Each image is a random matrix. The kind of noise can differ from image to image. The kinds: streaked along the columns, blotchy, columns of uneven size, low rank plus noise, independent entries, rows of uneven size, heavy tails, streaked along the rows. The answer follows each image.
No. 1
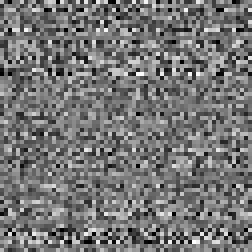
rows of uneven size
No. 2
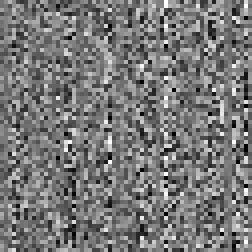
columns of uneven size
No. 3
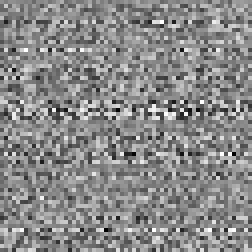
rows of uneven size
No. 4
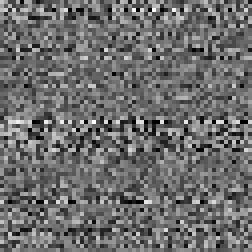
rows of uneven size
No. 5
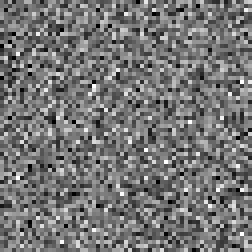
independent entries
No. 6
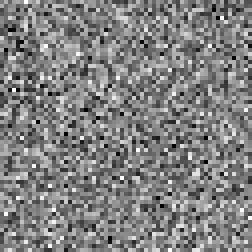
independent entries
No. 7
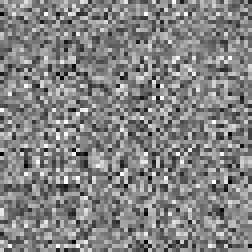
low rank plus noise
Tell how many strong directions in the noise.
three or four
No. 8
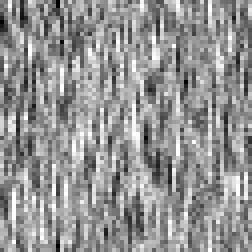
streaked along the columns
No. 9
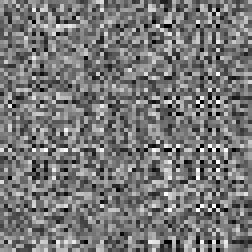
low rank plus noise
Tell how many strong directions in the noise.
one
